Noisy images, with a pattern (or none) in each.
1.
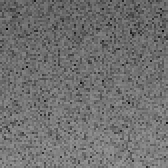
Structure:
a smooth slope
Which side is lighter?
bottom
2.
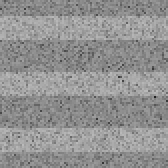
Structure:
horizontal stripes
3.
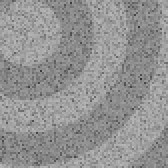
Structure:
rings round one point
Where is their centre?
top left
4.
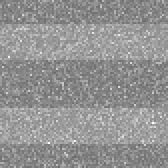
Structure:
horizontal stripes
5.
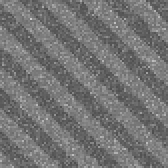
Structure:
diagonal stripes
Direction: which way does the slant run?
top left to bottom right
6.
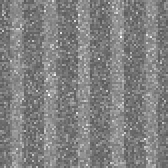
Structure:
vertical stripes
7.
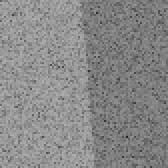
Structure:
a sharp edge
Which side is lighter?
left
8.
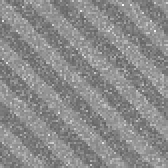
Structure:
diagonal stripes
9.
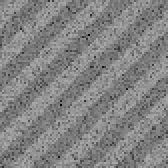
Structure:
diagonal stripes
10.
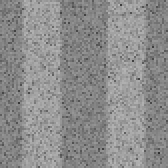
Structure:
vertical stripes
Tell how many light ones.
2
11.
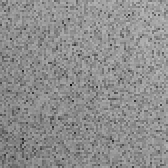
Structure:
a smooth slope
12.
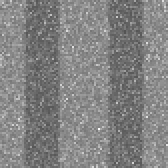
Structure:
vertical stripes
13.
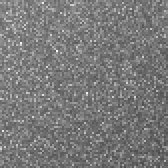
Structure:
a smooth slope
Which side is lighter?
top left
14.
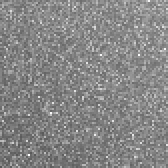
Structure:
a smooth slope
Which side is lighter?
top right
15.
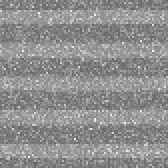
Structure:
horizontal stripes
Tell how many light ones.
5
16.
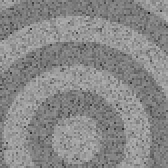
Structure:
rings round one point
